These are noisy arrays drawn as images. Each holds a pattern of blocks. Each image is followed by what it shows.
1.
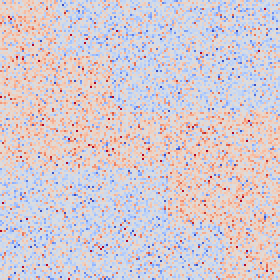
the same after a half turn
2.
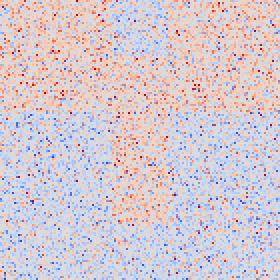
left and right mirror each other
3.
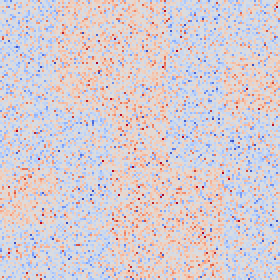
the same after a half turn
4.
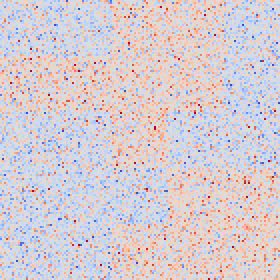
no symmetry
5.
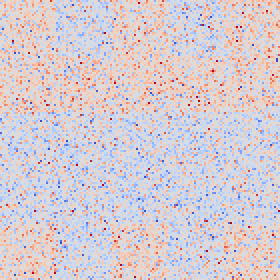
left and right mirror each other
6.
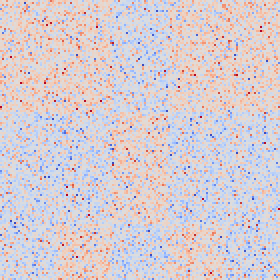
left and right mirror each other
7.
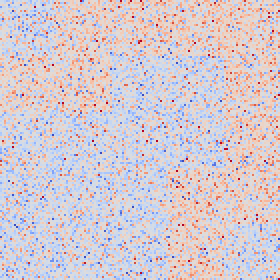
mirrored about the diagonal from the bottom left
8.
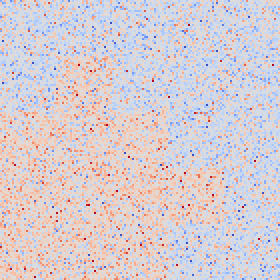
mirrored about the diagonal from the bottom left
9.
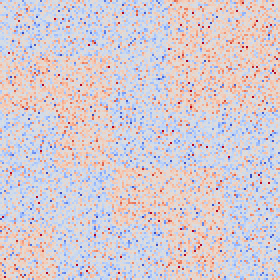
mirrored about the diagonal from the bottom left
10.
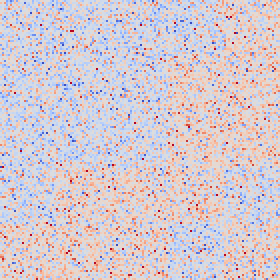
mirrored about the diagonal from the top left
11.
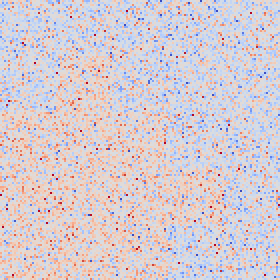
mirrored about the diagonal from the bottom left
